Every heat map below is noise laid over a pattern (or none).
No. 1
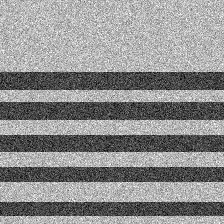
bands of rows
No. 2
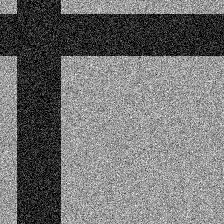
bands of rows crossing bands of columns
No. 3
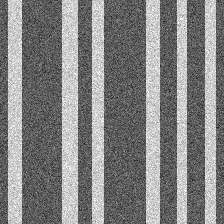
bands of columns
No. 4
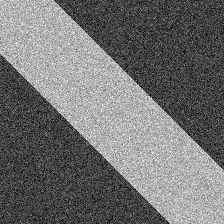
a diagonal band
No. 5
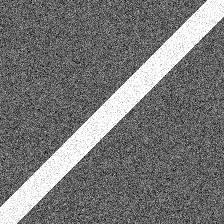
a diagonal band
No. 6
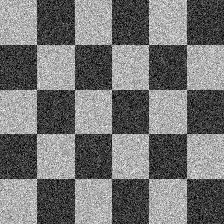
a checkerboard
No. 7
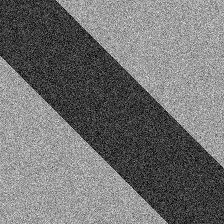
a diagonal band
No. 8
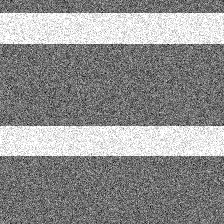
bands of rows
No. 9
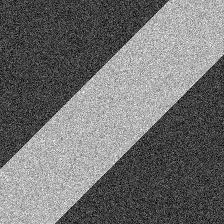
a diagonal band
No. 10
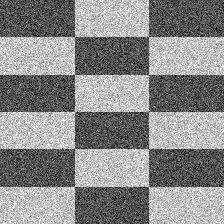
a checkerboard
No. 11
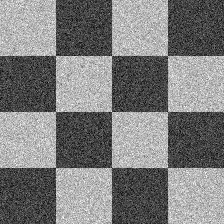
a checkerboard
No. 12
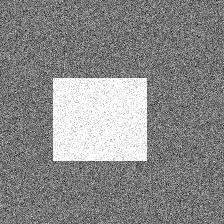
one block
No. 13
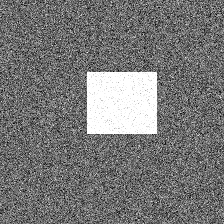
one block
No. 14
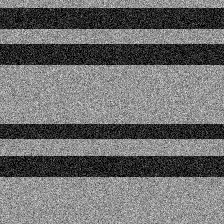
bands of rows
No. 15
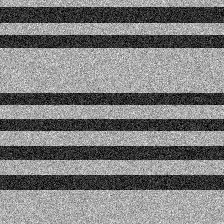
bands of rows
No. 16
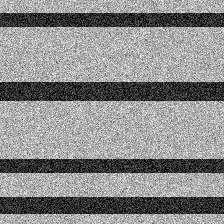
bands of rows
